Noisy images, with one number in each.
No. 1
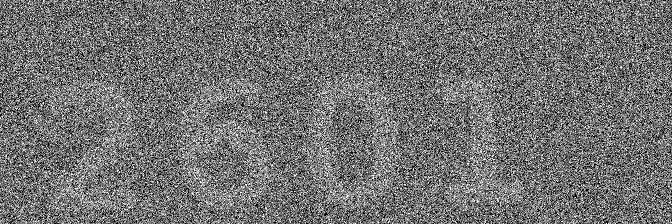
2601
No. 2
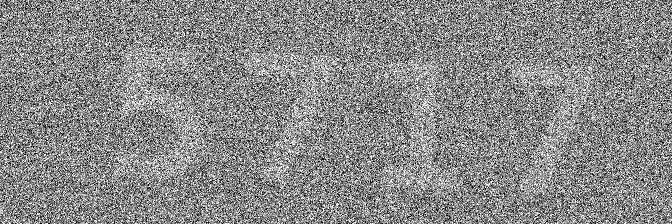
5717
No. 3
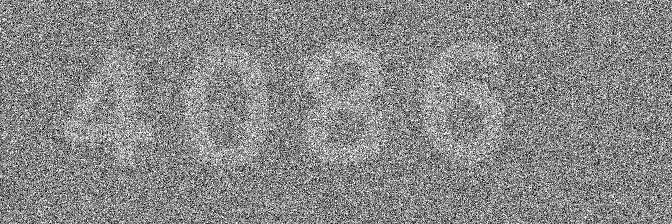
4086
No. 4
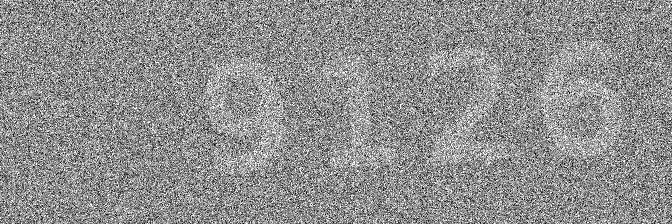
9126
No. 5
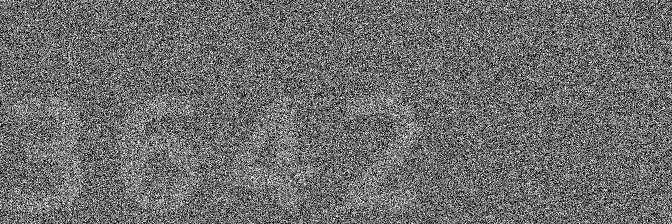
3642
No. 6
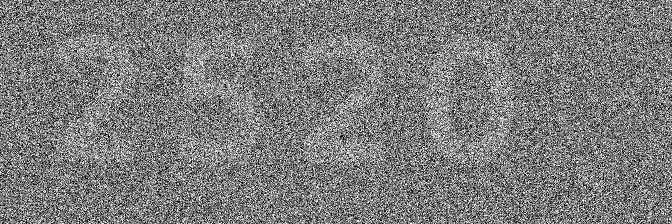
2520
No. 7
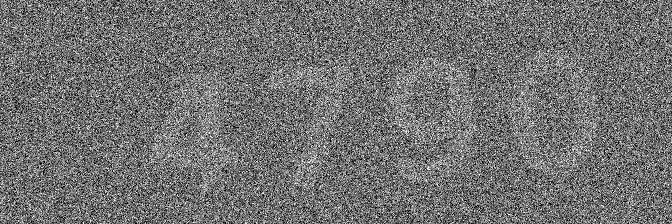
4790
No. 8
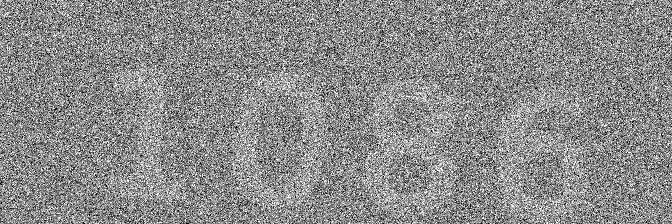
1086
